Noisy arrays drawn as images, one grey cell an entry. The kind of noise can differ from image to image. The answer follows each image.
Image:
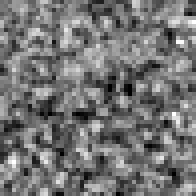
blotchy
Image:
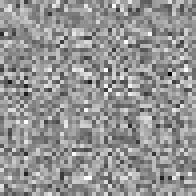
low rank plus noise
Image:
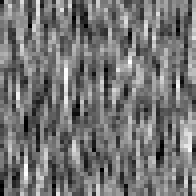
streaked along the columns
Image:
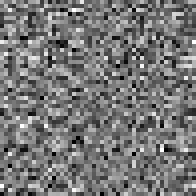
low rank plus noise
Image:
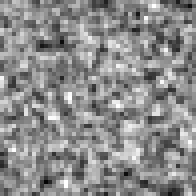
blotchy
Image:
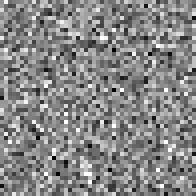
independent entries
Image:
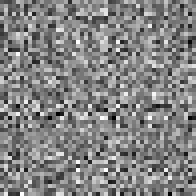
low rank plus noise
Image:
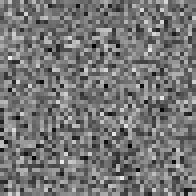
independent entries
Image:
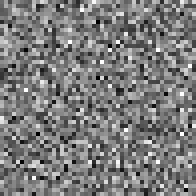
independent entries
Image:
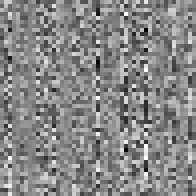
columns of uneven size
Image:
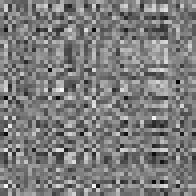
low rank plus noise
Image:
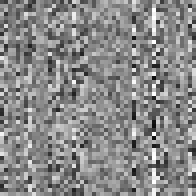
columns of uneven size
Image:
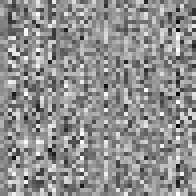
columns of uneven size
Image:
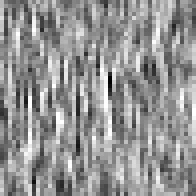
streaked along the columns
